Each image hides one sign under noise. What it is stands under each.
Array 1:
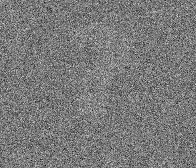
question mark
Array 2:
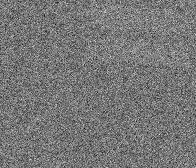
equals sign
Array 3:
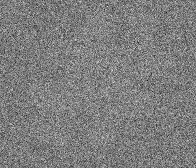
hash sign
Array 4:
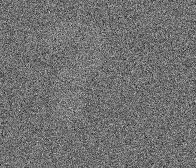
question mark
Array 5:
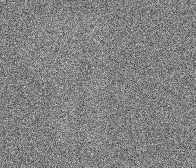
pilcrow
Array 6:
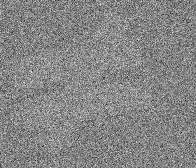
not-equal sign
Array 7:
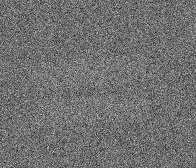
equals sign
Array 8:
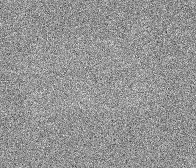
approximately sign
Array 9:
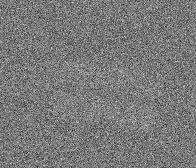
equals sign
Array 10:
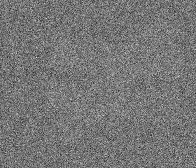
not-equal sign
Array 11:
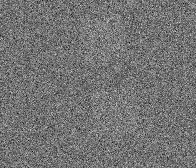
colon
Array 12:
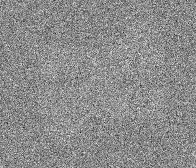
not-equal sign
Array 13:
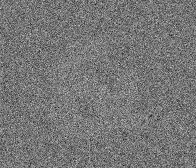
ampersand
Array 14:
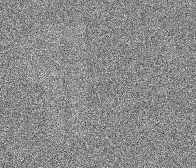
pilcrow
